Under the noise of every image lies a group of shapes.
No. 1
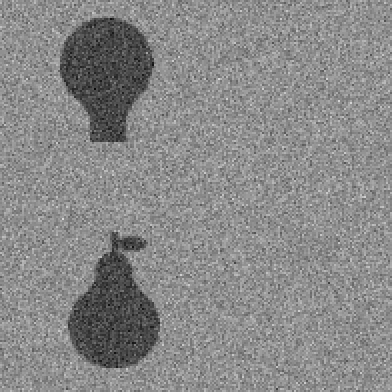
top left: dark light bulb; bottom left: dark pear
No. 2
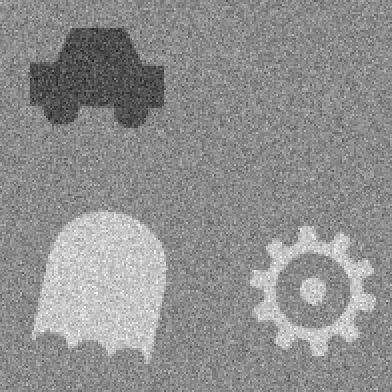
top left: dark car; bottom left: light ghost; bottom right: light gear
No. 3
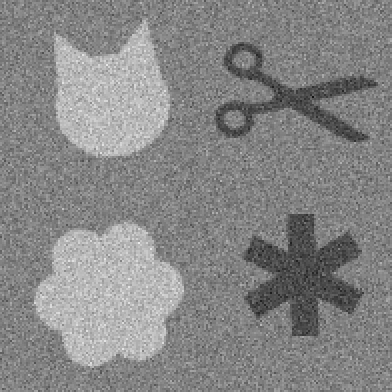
top left: light cat's head; top right: dark pair of scissors; bottom left: light flower; bottom right: dark asterisk
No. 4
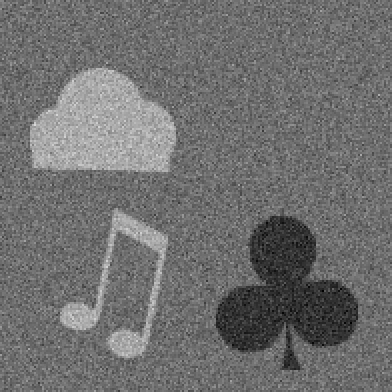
top left: light cloud; bottom left: light pair of musical notes; bottom right: dark club
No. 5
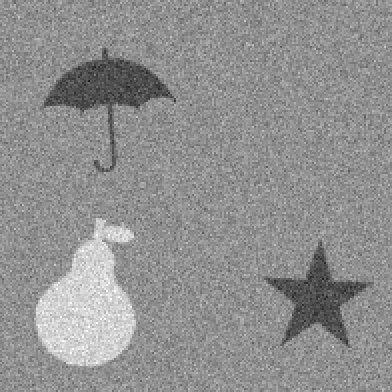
top left: dark umbrella; bottom left: light pear; bottom right: dark star
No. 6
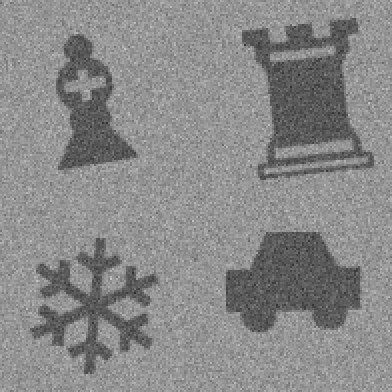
top left: dark chess bishop; top right: dark chess rook; bottom left: dark snowflake; bottom right: dark car
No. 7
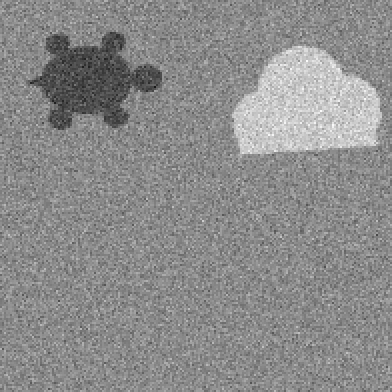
top left: dark turtle; top right: light cloud
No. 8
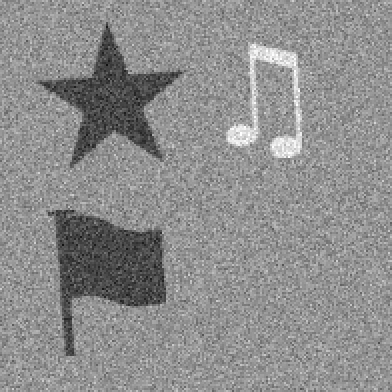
top left: dark star; top right: light pair of musical notes; bottom left: dark flag
